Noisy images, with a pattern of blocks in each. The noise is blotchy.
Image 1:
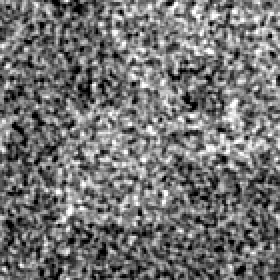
mirrored about the diagonal from the bottom left
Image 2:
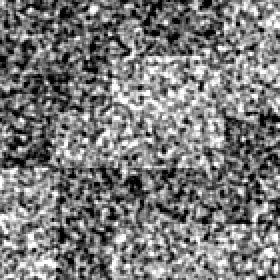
no symmetry
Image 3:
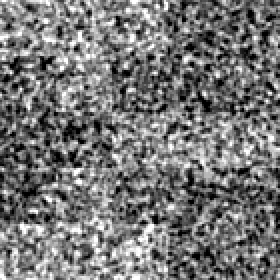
top and bottom mirror each other
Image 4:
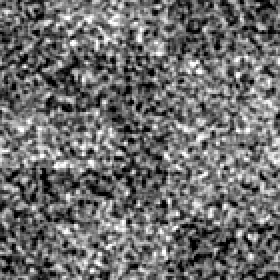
top and bottom mirror each other
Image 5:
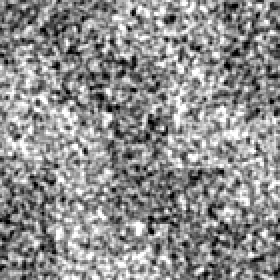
the same after a half turn
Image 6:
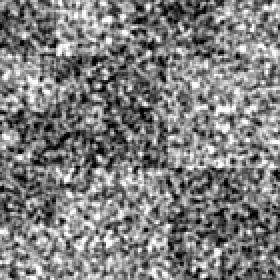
mirrored about the diagonal from the top left
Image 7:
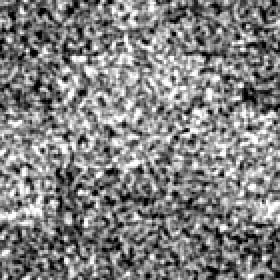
left and right mirror each other
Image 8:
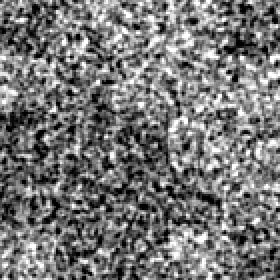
mirrored about the diagonal from the bottom left
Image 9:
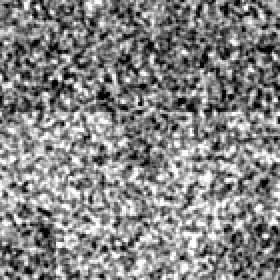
left and right mirror each other
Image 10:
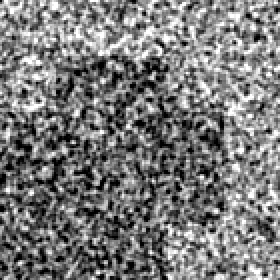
mirrored about the diagonal from the bottom left
